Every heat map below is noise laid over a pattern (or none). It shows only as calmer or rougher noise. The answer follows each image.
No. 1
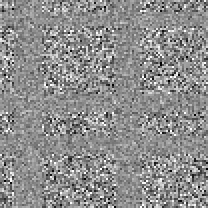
bands of rows crossing bands of columns
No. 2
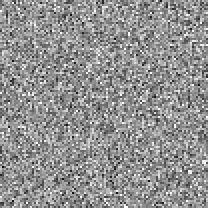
only noise
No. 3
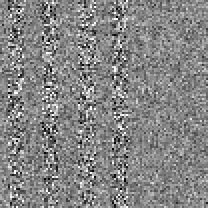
bands of columns
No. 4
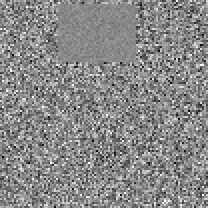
one block
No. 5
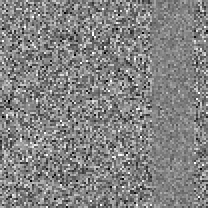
one band of columns
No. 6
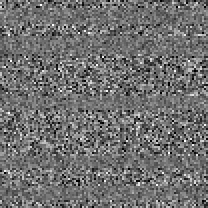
bands of rows
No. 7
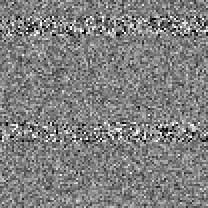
bands of rows
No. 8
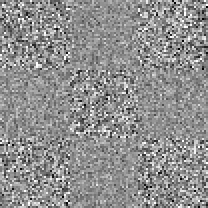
a checkerboard
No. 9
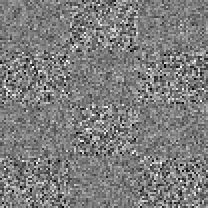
a checkerboard
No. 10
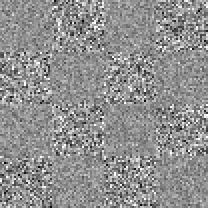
a checkerboard
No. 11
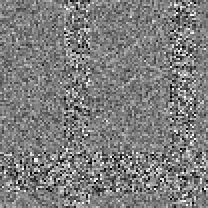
bands of rows crossing bands of columns
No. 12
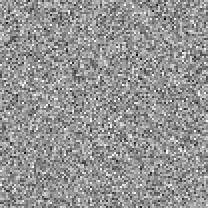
only noise
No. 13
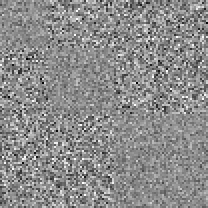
blocks along the diagonal
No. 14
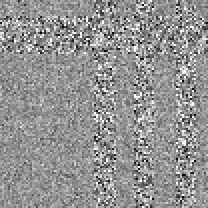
bands of rows crossing bands of columns
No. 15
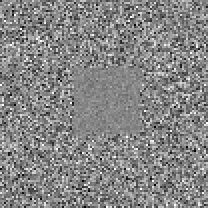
one block
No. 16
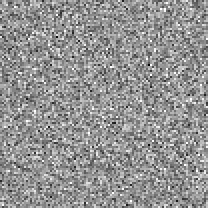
only noise
